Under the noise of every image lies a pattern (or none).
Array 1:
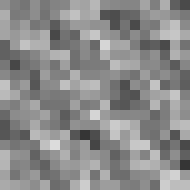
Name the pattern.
diagonal stripes
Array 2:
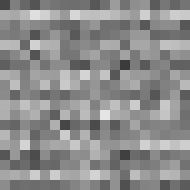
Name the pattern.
horizontal stripes
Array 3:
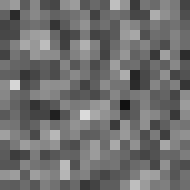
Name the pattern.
rings round one point
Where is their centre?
top left
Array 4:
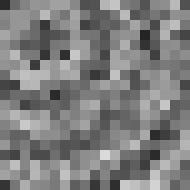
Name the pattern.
rings round one point
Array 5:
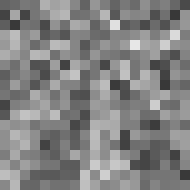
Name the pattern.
spokes from one point
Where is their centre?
top middle
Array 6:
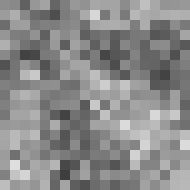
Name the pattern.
spokes from one point
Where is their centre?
top left
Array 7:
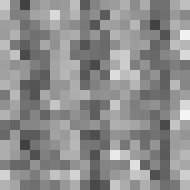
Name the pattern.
vertical stripes
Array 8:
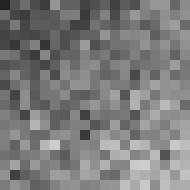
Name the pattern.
a smooth slope
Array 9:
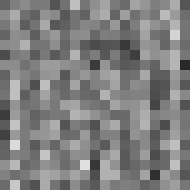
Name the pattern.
vertical stripes
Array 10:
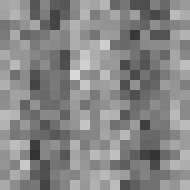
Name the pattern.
vertical stripes
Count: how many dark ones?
2
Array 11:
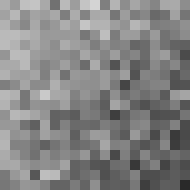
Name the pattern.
a smooth slope
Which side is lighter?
top left
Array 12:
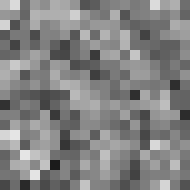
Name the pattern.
rings round one point
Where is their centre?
bottom left
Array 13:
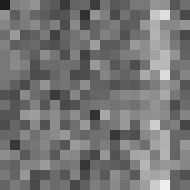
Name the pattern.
one vertical stripe
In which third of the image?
right
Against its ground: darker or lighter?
lighter
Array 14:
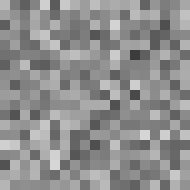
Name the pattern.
only noise
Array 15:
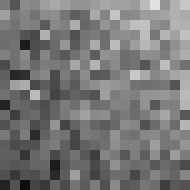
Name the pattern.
a smooth slope
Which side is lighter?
top right
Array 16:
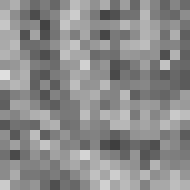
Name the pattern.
rings round one point
